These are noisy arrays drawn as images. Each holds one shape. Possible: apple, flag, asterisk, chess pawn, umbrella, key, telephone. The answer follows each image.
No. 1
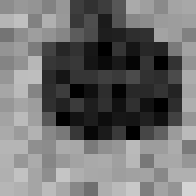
apple
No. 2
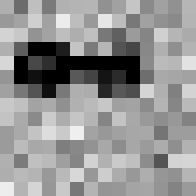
key
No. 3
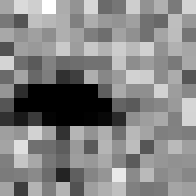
umbrella
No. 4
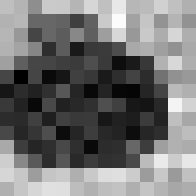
apple
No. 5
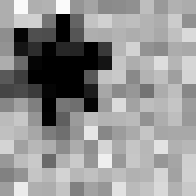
asterisk
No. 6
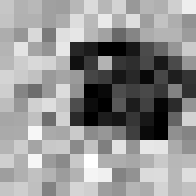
telephone
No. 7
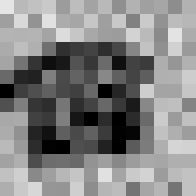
telephone
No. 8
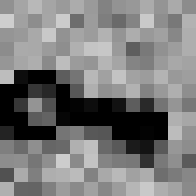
key
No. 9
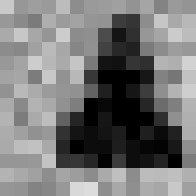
chess pawn
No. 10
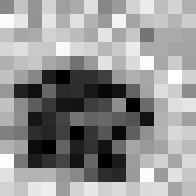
telephone
